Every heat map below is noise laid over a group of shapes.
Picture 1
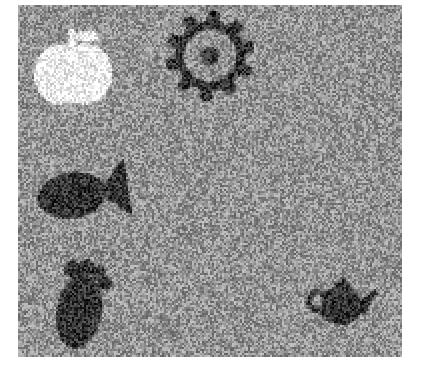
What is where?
top left: light apple; top middle: dark gear; middle left: dark fish; bottom left: dark footprint; bottom right: dark teapot
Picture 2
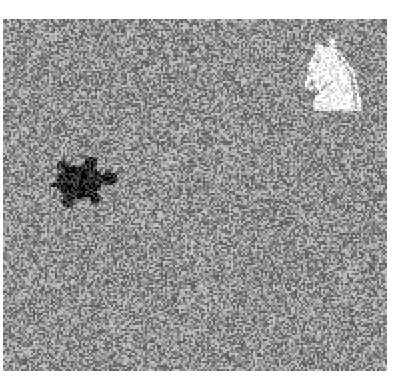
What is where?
top right: light chess knight; middle left: dark turtle
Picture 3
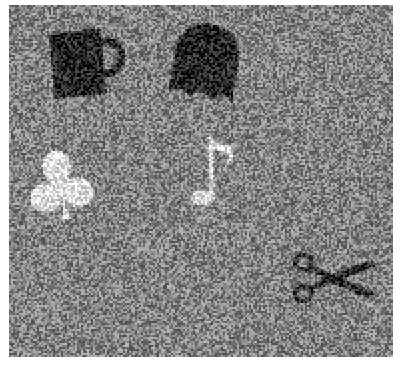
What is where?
top left: dark cup; top middle: dark ghost; middle left: light club; centre: light musical note; bottom right: dark pair of scissors
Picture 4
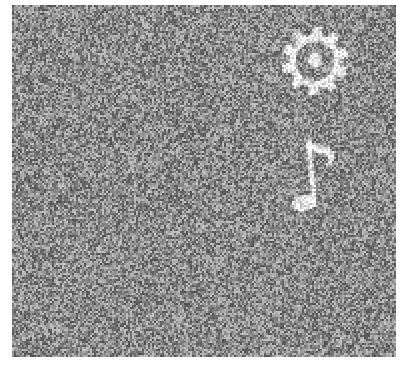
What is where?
top right: light gear; middle right: light musical note
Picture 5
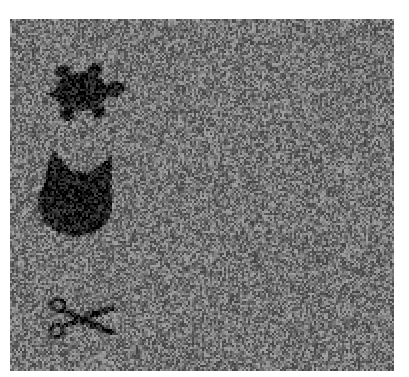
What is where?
top left: dark turtle; middle left: dark cat's head; bottom left: dark pair of scissors
